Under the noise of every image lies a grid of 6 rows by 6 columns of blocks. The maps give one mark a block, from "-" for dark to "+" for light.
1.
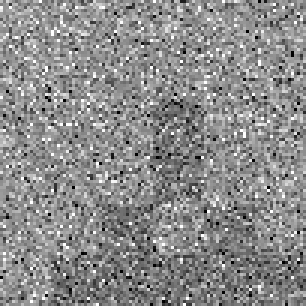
+ + + + + +
+ + + + + +
+ + + - + +
+ + + - + +
+ + - + - +
+ - - - - -
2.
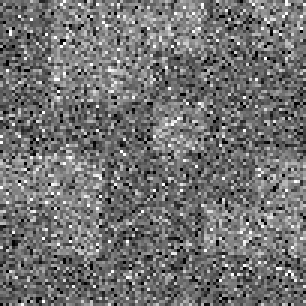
- + + + - +
- + + - - -
- - - + - -
+ + - - - +
- + - - + +
- - - - - -
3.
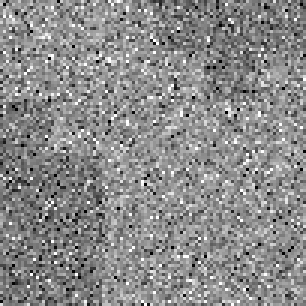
+ + + - - -
+ + + + - +
- + + + + +
- - + + + +
- - + + + +
- - + + + +
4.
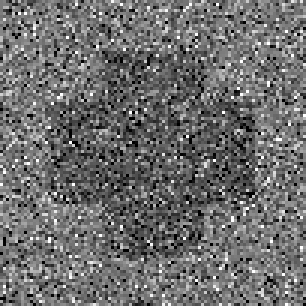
+ + + + + +
+ + - - + +
+ - - - - +
+ - - - - +
+ + - - + +
+ + + + + +
